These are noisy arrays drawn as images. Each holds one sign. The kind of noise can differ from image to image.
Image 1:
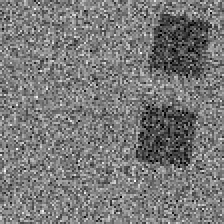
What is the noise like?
independent entries
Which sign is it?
colon
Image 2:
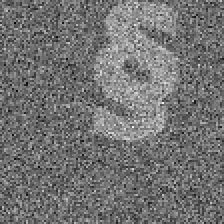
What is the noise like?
independent entries
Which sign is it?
section sign
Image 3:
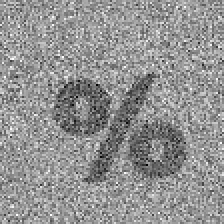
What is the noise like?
low rank plus noise
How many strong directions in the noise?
five to eight
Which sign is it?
percent sign
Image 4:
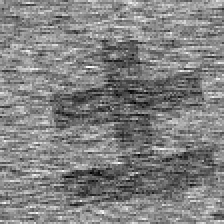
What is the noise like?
streaked along the rows
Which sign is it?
plus-minus sign
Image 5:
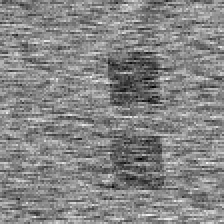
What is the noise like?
streaked along the rows
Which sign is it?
colon
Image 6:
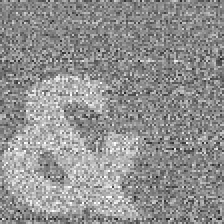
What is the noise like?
rows of uneven size
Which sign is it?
ampersand
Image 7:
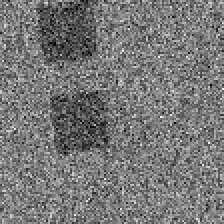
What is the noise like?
independent entries
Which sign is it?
colon
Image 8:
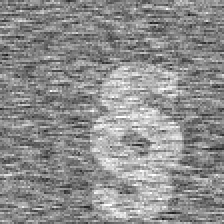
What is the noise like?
streaked along the rows
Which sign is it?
section sign
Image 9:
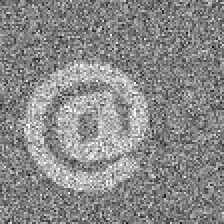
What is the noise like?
independent entries
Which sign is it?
at sign
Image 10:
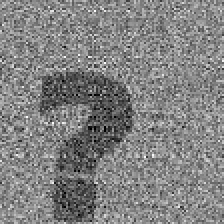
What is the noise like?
low rank plus noise
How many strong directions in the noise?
one
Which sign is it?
question mark
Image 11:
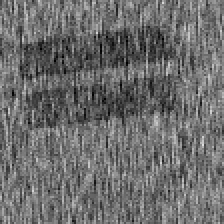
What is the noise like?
streaked along the columns
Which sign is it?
equals sign
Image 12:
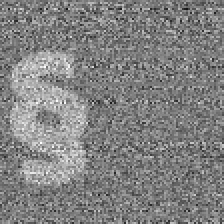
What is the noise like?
rows of uneven size
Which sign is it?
section sign
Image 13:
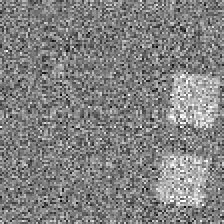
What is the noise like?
low rank plus noise
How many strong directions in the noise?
two
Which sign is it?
colon
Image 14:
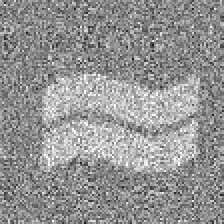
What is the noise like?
low rank plus noise
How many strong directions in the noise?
three or four
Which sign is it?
approximately sign
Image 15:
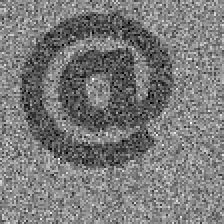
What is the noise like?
independent entries
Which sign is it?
at sign
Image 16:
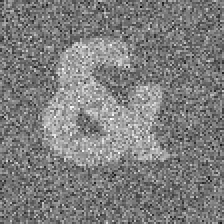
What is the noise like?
independent entries
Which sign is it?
ampersand
